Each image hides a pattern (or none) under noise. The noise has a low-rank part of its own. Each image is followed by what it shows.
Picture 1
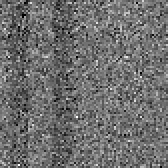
bands of columns
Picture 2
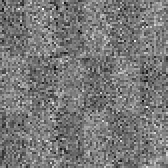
a checkerboard
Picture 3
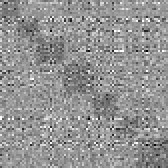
blocks along the diagonal
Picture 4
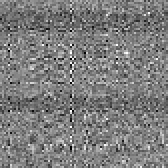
bands of rows
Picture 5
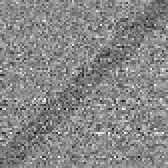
a diagonal band
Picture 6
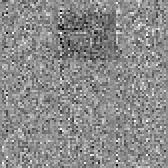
one block
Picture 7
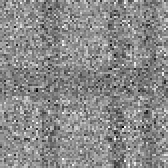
bands of rows crossing bands of columns
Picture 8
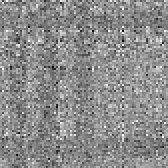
bands of rows crossing bands of columns
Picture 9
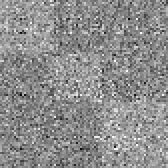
blocks along the diagonal
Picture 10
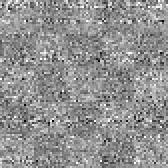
a checkerboard
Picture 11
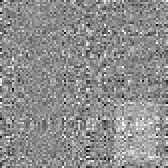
one block
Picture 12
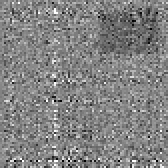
one block
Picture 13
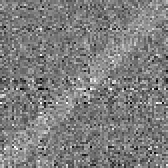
a diagonal band
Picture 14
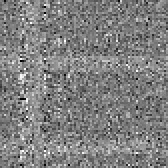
bands of rows crossing bands of columns
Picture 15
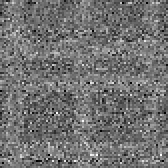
bands of rows crossing bands of columns
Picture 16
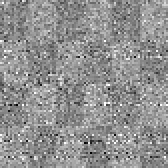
a checkerboard
